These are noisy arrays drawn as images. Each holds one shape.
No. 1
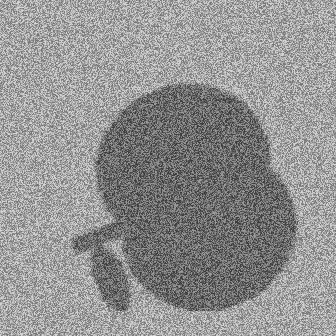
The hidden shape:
apple
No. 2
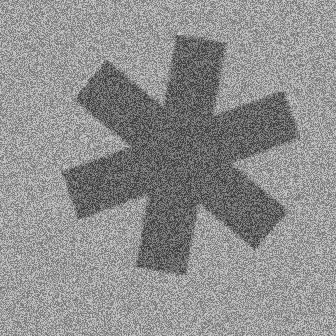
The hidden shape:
asterisk
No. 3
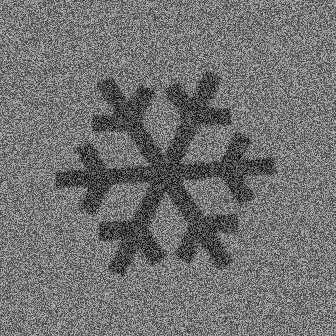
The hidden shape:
snowflake
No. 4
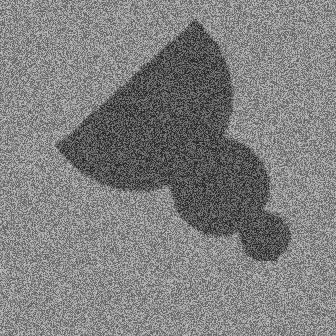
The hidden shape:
chess pawn
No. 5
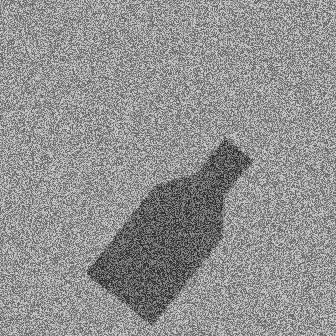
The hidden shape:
bottle
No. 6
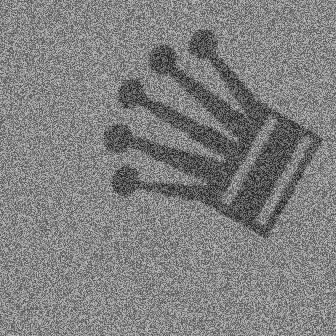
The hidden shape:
chess queen
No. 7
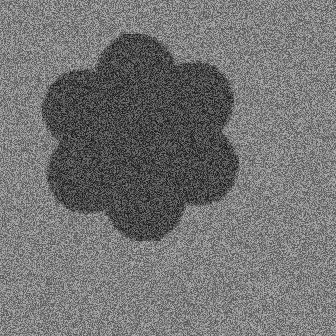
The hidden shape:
flower
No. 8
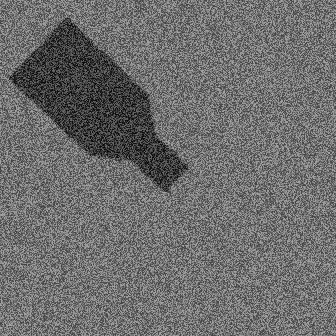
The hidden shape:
bottle
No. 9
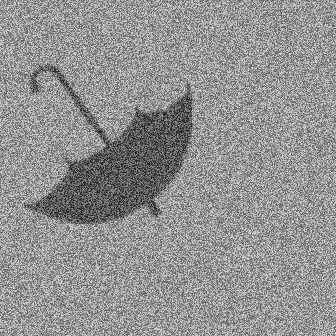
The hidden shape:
umbrella
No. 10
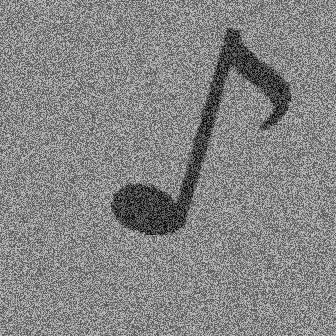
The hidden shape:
musical note
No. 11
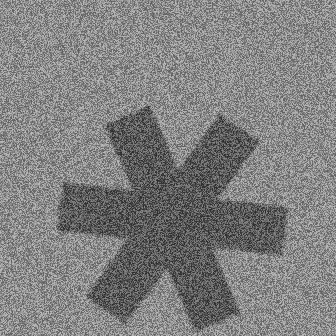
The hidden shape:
asterisk
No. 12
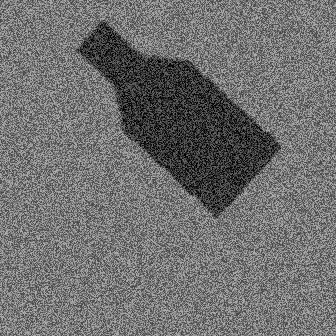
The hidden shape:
bottle
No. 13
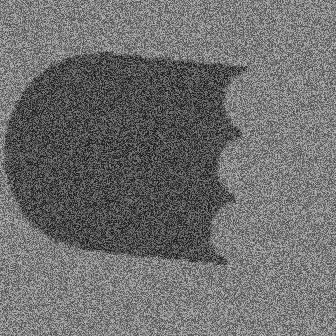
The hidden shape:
ghost
